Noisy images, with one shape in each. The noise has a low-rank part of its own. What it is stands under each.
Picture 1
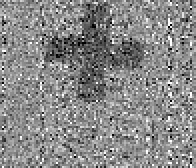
cross
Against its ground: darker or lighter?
darker
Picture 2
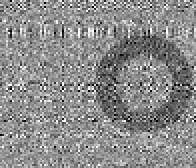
ring
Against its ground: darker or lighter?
darker
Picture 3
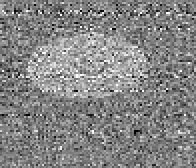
ellipse
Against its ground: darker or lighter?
lighter
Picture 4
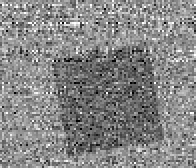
square
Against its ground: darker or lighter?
darker
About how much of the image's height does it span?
two thirds
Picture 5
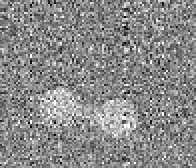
dumbbell
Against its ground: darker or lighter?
lighter
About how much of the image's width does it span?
half
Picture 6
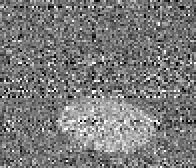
ellipse
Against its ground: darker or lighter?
lighter
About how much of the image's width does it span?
half
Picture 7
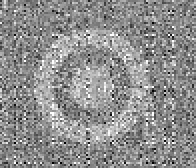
bullseye
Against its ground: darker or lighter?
lighter
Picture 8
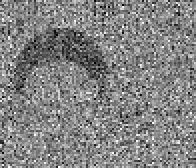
crescent
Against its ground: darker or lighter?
darker
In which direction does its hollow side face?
down
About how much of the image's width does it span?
half
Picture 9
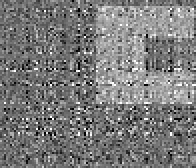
square with a notch
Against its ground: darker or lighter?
lighter
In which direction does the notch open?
right
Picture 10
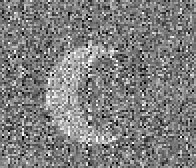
crescent
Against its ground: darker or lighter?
lighter
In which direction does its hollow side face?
right
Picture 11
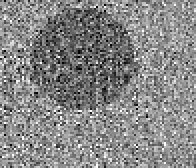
disc
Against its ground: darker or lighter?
darker
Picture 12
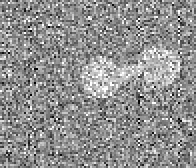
dumbbell
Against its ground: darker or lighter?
lighter
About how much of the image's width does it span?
half
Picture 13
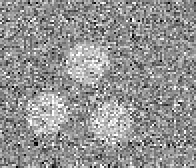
three dots
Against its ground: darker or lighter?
lighter
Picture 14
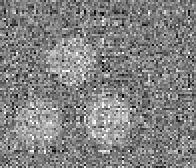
three dots
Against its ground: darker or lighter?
lighter
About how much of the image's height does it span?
two thirds
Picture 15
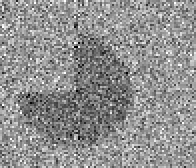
disc with a wedge cut out
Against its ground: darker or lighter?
darker
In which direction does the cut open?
up and left
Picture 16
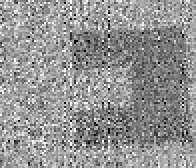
square with a notch
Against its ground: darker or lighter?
darker
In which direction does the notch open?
left
